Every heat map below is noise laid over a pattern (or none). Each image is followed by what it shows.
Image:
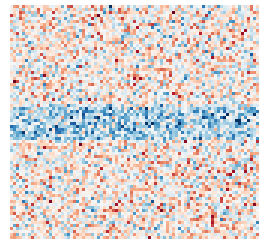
one band of rows
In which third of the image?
middle
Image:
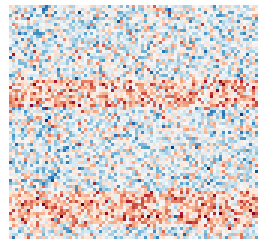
bands of rows
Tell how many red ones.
2
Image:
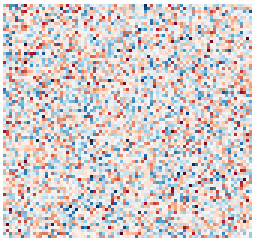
only noise
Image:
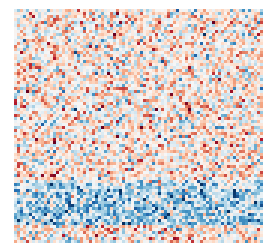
one band of rows
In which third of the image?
bottom
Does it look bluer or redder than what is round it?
bluer
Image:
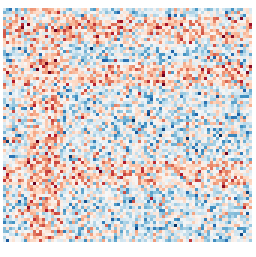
bands of rows crossing bands of columns
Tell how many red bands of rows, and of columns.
3 and 1
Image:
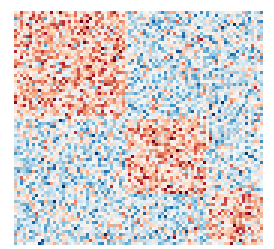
blocks along the diagonal
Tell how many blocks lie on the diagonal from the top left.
3
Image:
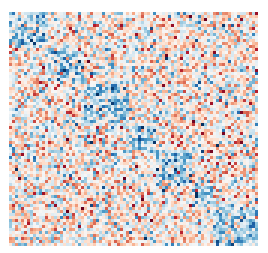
blocks along the diagonal
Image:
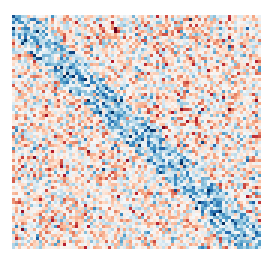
a diagonal band
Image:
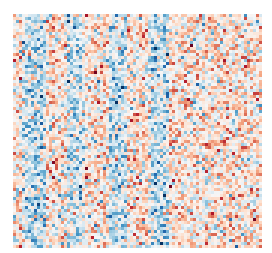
bands of columns
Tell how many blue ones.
4
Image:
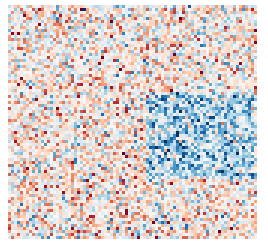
one block
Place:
middle right
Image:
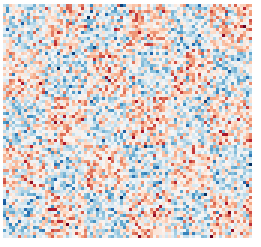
a checkerboard
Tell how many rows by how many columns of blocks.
5 by 6
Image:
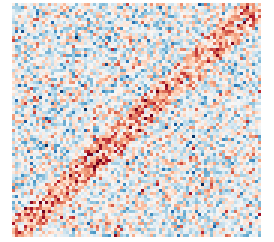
a diagonal band
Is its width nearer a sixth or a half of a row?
a sixth
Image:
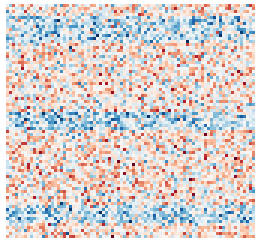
bands of rows
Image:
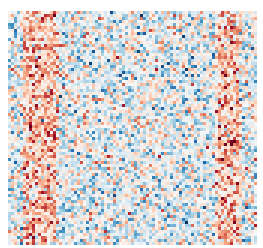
bands of columns
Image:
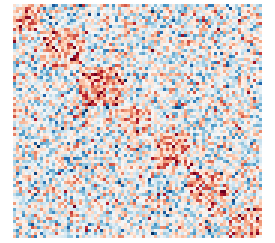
blocks along the diagonal
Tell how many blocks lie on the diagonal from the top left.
7
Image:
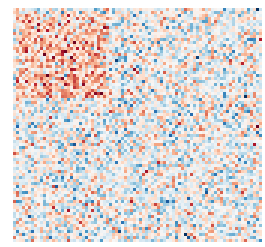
one block
